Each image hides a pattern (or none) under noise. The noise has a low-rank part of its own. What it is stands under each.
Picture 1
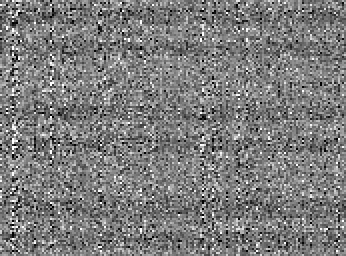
bands of rows
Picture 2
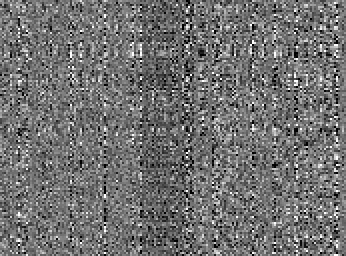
one band of columns
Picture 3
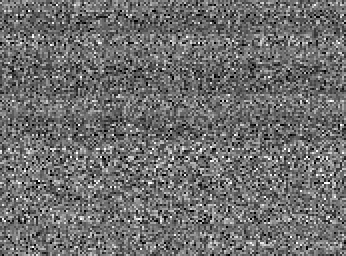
bands of rows
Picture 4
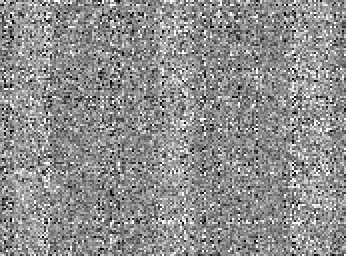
bands of columns
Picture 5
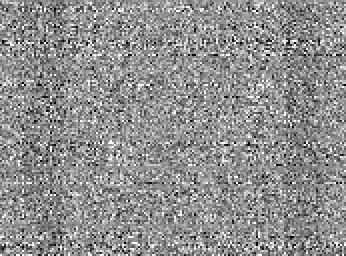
bands of columns
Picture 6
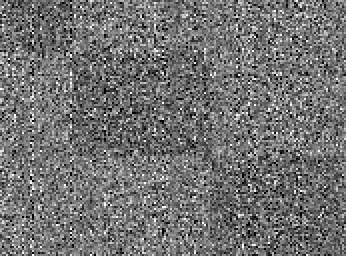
blocks along the diagonal
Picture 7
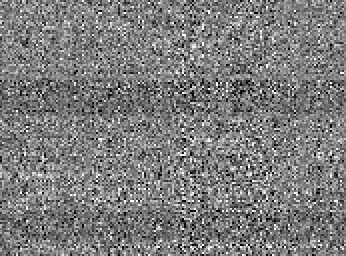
bands of rows
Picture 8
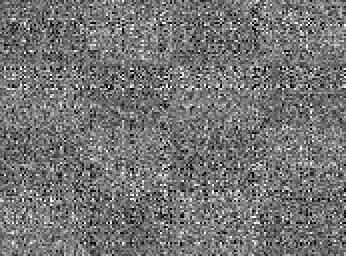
a checkerboard
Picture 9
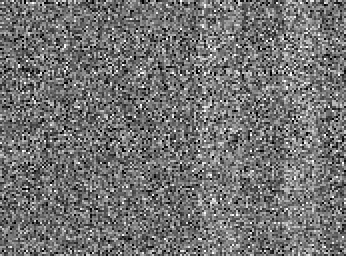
bands of columns
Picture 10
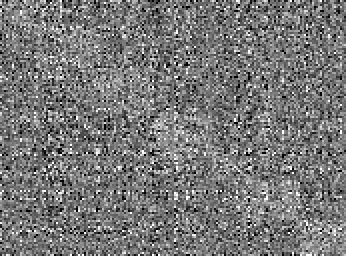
blocks along the diagonal
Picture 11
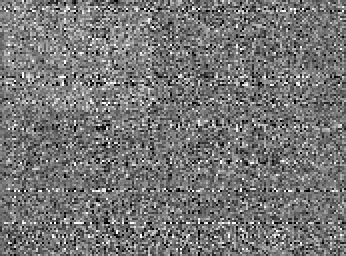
one block
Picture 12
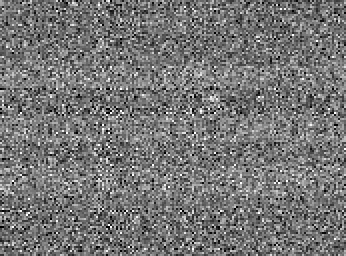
bands of rows
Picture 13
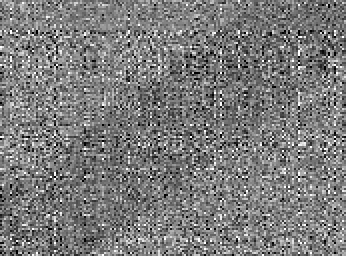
a diagonal band
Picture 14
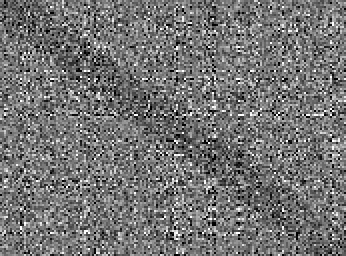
a diagonal band
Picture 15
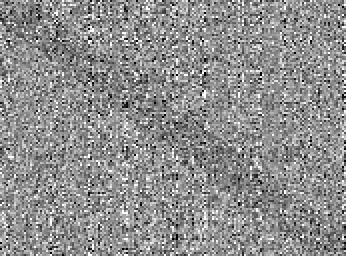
a diagonal band
